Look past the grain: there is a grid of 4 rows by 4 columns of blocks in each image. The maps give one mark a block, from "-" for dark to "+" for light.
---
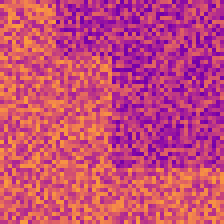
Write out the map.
+ - - -
+ + - -
+ + - -
+ + + +
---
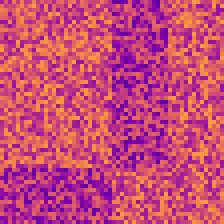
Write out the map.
+ + - +
+ + - +
+ + - +
- - + +
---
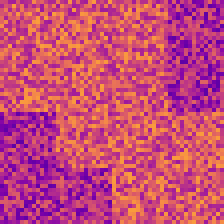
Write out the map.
+ + + -
+ + + -
- + + +
- - + +
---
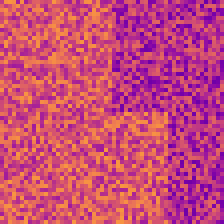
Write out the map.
+ + - -
+ + - -
+ + + -
+ + + -
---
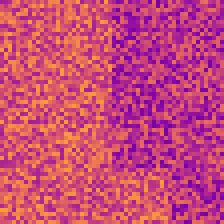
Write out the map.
+ + - -
+ + - -
+ + - -
+ + + -
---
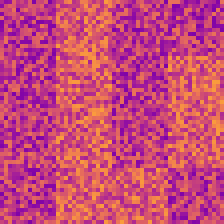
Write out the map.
- + - -
- + - +
- + - +
- + + -
